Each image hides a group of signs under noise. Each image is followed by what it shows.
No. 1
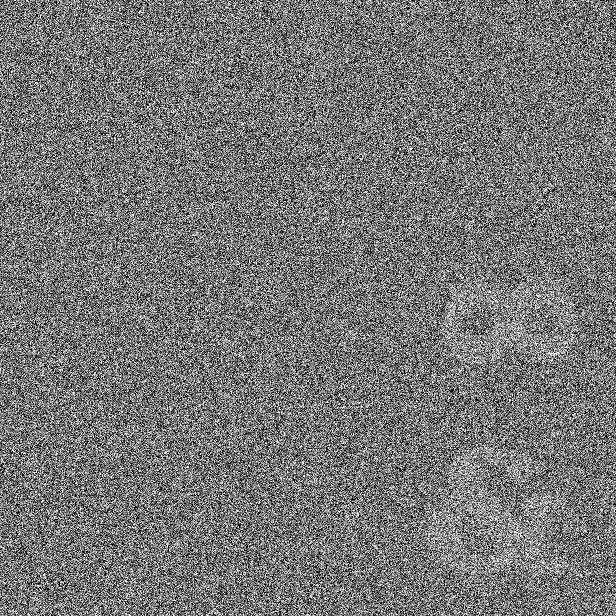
middle right: infinity sign; bottom right: ampersand
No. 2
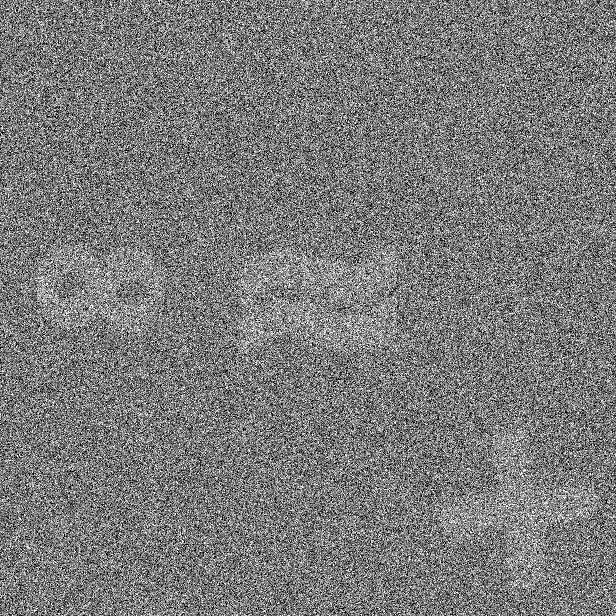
middle left: infinity sign; centre: approximately sign; bottom right: plus sign
